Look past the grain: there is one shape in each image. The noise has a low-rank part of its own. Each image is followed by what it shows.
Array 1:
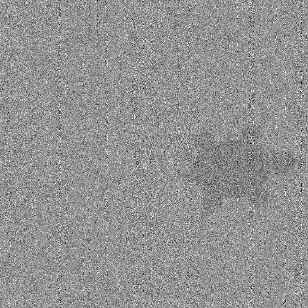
turtle
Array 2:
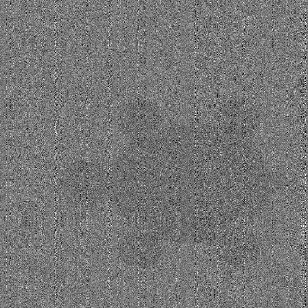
turtle
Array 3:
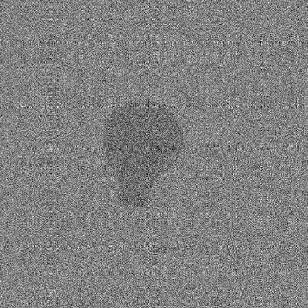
light bulb
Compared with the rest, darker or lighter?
darker
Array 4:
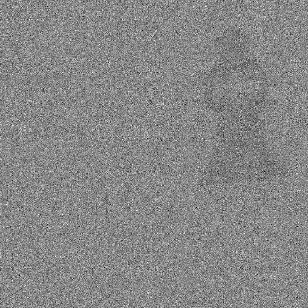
chess bishop
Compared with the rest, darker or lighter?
darker
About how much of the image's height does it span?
half
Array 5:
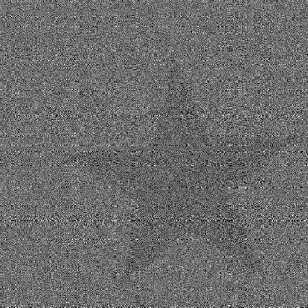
star
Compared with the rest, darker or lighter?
darker
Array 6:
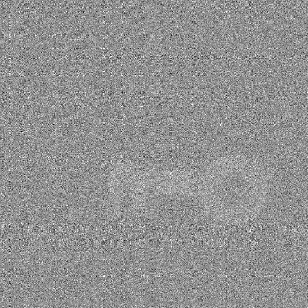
key
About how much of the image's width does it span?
half
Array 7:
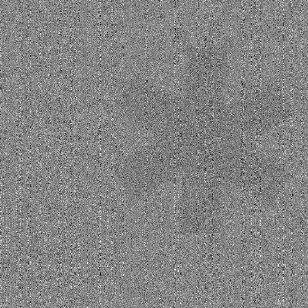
asterisk
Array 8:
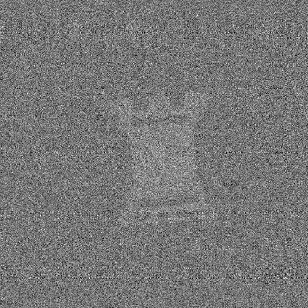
chess rook
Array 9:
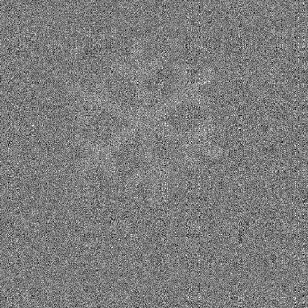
snowflake
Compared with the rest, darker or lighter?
lighter
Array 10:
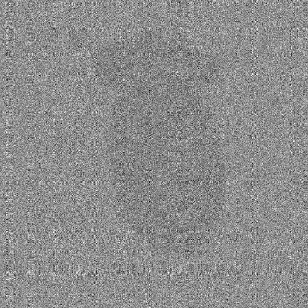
footprint
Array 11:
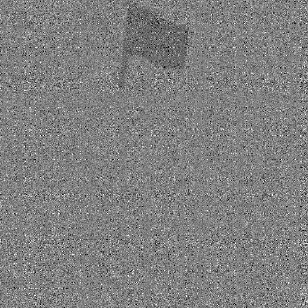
flag
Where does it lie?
top middle
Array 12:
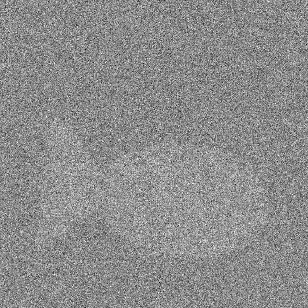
fish
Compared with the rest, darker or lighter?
lighter
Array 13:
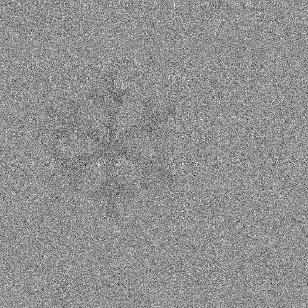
snowflake
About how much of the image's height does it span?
half
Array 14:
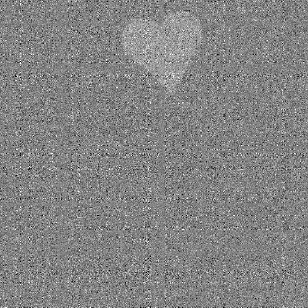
heart
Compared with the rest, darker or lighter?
lighter
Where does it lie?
top middle
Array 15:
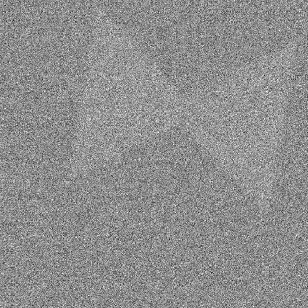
bow tie
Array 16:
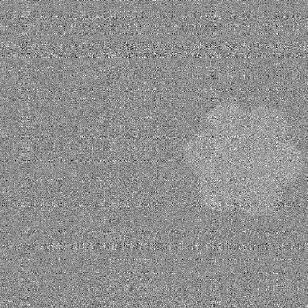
flower
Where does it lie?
middle right
